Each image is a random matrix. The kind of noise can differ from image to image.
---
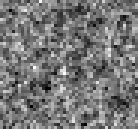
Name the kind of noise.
blotchy
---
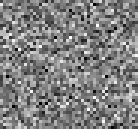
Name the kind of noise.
independent entries
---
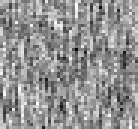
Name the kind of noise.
streaked along the columns
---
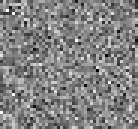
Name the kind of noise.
independent entries
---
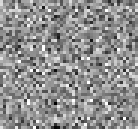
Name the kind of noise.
low rank plus noise
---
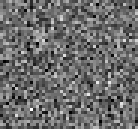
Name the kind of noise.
independent entries
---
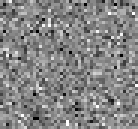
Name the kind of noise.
heavy tails
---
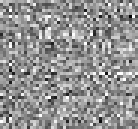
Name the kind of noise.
low rank plus noise
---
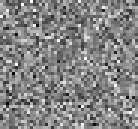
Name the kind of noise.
independent entries
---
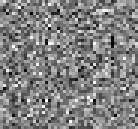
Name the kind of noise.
low rank plus noise
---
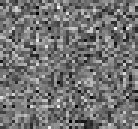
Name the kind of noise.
low rank plus noise
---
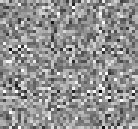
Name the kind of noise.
low rank plus noise
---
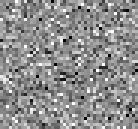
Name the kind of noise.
heavy tails
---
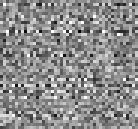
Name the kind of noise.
rows of uneven size
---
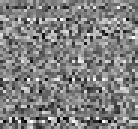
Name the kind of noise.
rows of uneven size
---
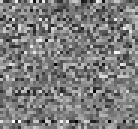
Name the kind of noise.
rows of uneven size
